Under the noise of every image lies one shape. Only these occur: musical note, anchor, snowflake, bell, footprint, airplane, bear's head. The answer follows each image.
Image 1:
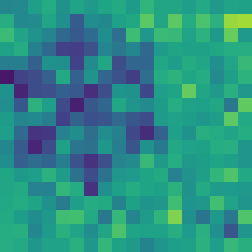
snowflake
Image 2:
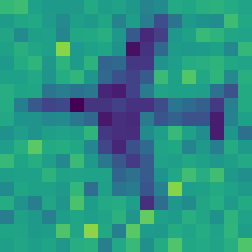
airplane
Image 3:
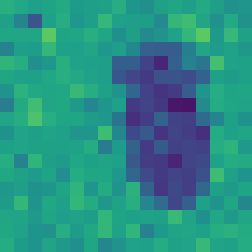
footprint
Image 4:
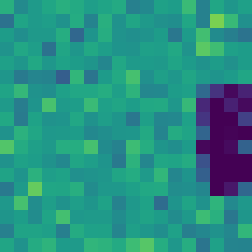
footprint
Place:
middle right
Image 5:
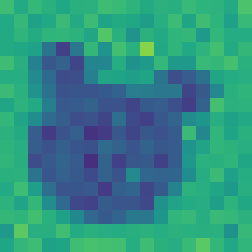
bear's head
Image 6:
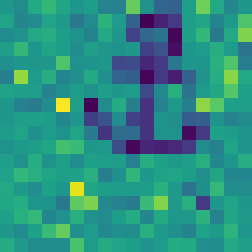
anchor
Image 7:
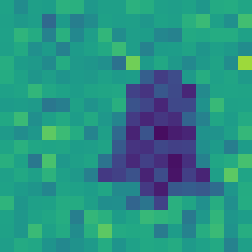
bell
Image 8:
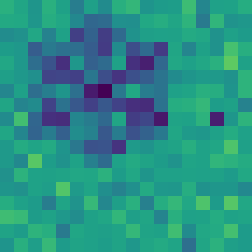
snowflake
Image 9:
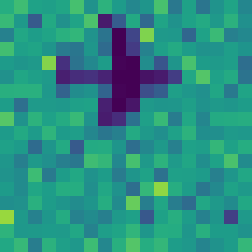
airplane
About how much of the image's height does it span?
half
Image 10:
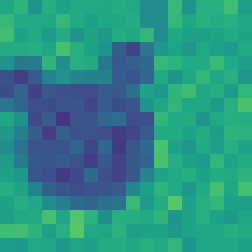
bear's head
